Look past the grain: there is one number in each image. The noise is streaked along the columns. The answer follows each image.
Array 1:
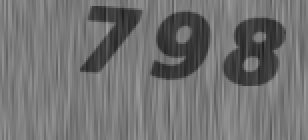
798
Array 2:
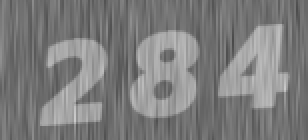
284
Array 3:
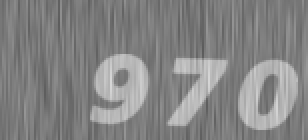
970
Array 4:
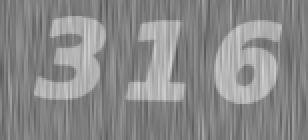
316
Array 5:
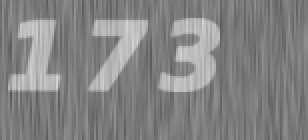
173
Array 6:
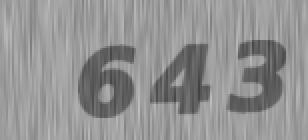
643
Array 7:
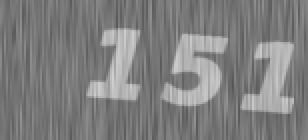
151
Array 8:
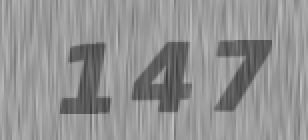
147
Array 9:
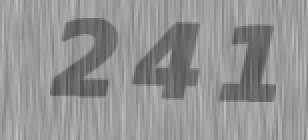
241
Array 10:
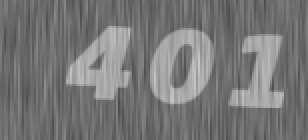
401
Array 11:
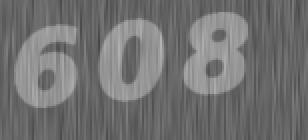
608
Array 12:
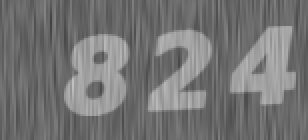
824
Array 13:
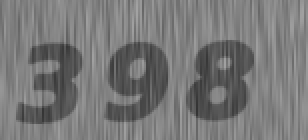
398
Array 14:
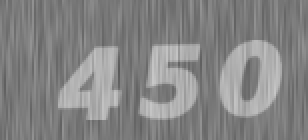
450
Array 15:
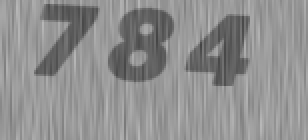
784
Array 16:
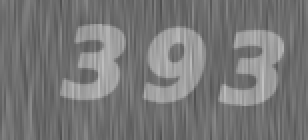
393
